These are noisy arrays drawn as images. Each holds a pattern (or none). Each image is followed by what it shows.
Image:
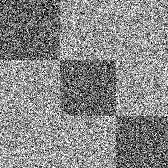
blocks along the diagonal
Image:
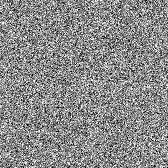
only noise
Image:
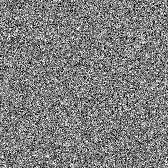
only noise
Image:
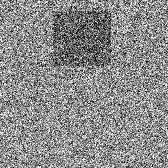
one block
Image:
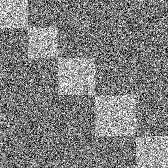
blocks along the diagonal
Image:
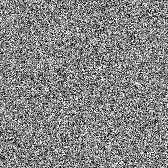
only noise
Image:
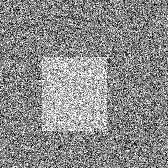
one block
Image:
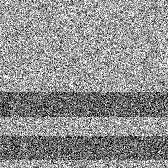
bands of rows
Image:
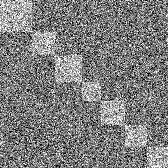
blocks along the diagonal
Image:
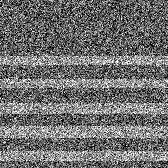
bands of rows
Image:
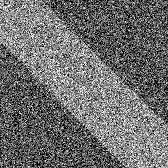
a diagonal band
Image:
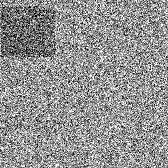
one block
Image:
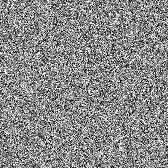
only noise
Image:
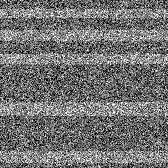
bands of rows
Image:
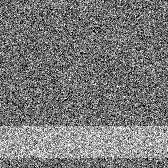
one band of rows
